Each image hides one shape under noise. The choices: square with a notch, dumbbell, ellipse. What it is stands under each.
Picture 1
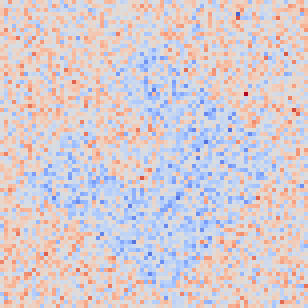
square with a notch
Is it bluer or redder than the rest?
bluer
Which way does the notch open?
up and left
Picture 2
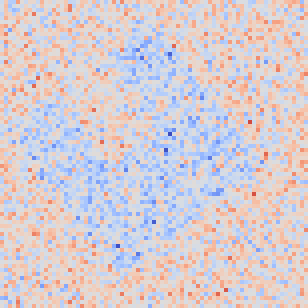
square with a notch
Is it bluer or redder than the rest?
bluer
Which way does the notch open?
up and left
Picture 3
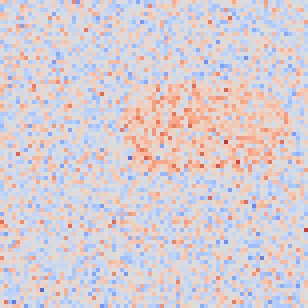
ellipse
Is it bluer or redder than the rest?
redder
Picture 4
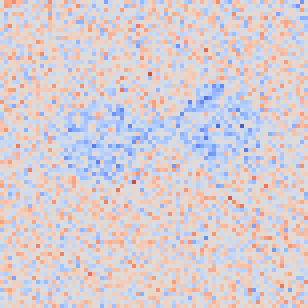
dumbbell
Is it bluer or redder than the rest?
bluer
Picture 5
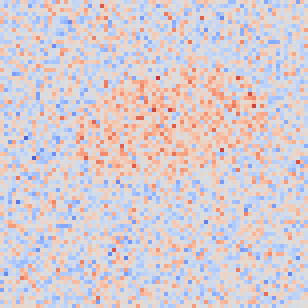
ellipse
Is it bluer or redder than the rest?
redder
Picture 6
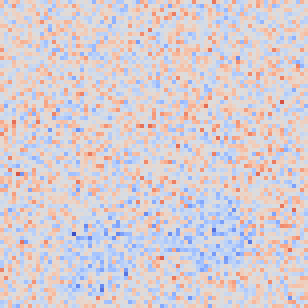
dumbbell
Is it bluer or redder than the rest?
bluer
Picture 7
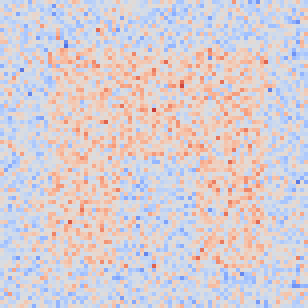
square with a notch
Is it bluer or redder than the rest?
redder
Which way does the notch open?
down
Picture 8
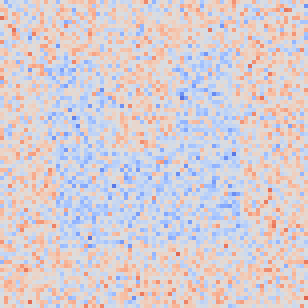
square with a notch
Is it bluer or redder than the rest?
bluer
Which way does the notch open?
up
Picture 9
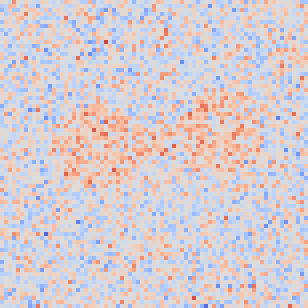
dumbbell
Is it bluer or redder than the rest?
redder
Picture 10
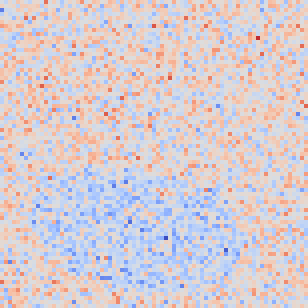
ellipse
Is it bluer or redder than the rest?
bluer
